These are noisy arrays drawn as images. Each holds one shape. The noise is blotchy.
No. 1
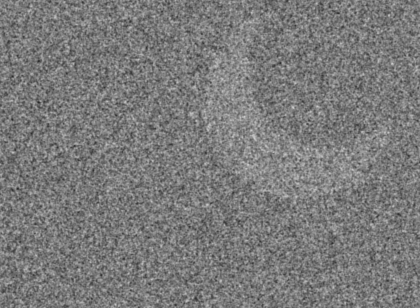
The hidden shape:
crescent
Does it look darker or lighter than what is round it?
lighter
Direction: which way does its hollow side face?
up and right
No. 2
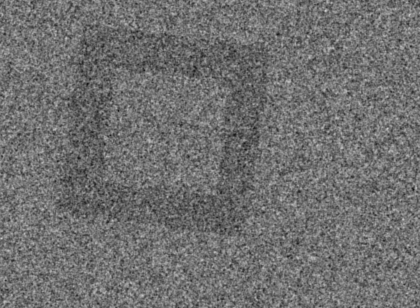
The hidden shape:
square frame
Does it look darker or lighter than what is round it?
darker
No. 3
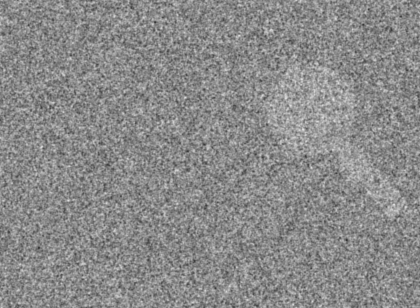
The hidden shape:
lollipop
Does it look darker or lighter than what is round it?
lighter
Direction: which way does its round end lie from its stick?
up and left
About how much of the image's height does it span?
half
